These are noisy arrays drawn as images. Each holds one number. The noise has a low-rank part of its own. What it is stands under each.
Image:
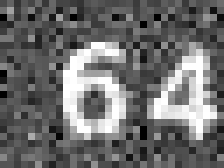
64
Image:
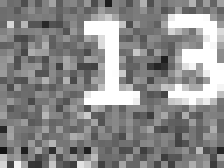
13
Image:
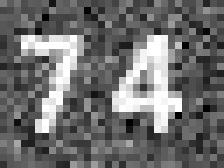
74
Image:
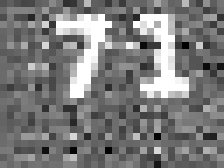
71
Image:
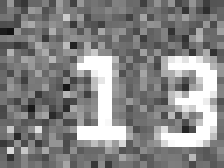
13
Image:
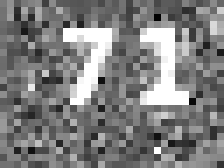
71
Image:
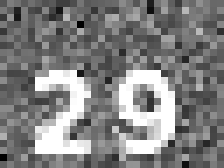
29
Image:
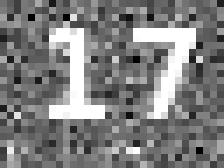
17
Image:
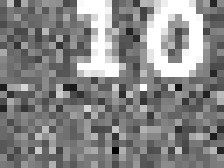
10
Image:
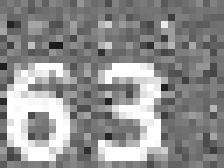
63
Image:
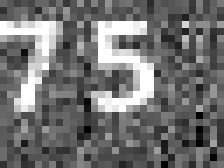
75
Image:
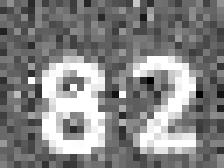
82
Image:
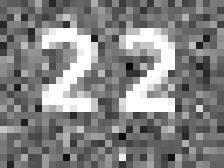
22
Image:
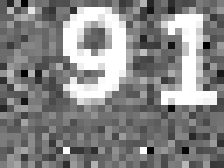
91
